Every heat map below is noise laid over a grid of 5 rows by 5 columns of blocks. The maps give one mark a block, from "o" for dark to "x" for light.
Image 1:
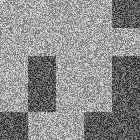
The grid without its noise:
x x x x o
x x x x x
x o x x o
x o x x o
o x x o o
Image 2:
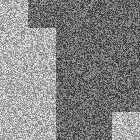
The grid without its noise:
x o o o o
x x o o o
x x o o o
x x o o o
x x o o x
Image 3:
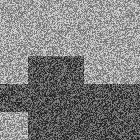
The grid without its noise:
x x x x x
x x x x x
x o o x x
o o o o o
x o o o o
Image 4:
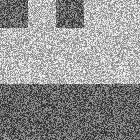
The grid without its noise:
o x o x x
x x x x x
x x x x x
o o o o o
o o o o o
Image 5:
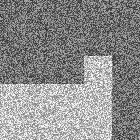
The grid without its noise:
o o o o o
o o o o o
o o o x o
x x x x o
x x x x o
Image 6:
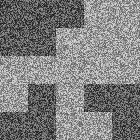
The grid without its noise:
o o o x x
o o x x x
x x x x x
x o x o o
o o x x o
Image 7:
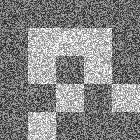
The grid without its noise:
o o o o o
o x x x o
o x o x o
o o x o x
o x o o o
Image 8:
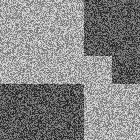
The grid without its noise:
x x x o o
x x x o o
x x x x o
o o o x x
o o o x x
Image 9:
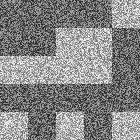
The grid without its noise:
o o o o x
o o x x o
x x x x o
o o o o o
x o x o x
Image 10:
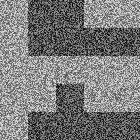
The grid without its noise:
x o o x x
x o o o o
x x x x x
x x o x x
x o o o o
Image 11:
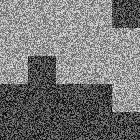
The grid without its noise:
x x x x o
x x x x x
x o x x x
o o o o x
o o o o o
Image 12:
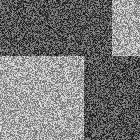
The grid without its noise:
o o o o x
o o o o x
x x x o o
x x x o o
x x x o o
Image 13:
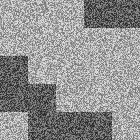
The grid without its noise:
x x x o o
x x x x x
o x x x x
o o x x x
x o o o x
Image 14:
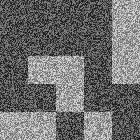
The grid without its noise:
o o o o x
o o o o x
o x x o x
o o x o o
x x o x o
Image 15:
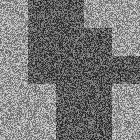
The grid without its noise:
x o o x x
x o o o x
x o o o o
x x o o x
x x o o x
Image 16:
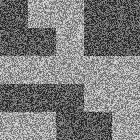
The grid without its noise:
o x x o o
o o x o o
x x x x x
o o o x x
x x o o x
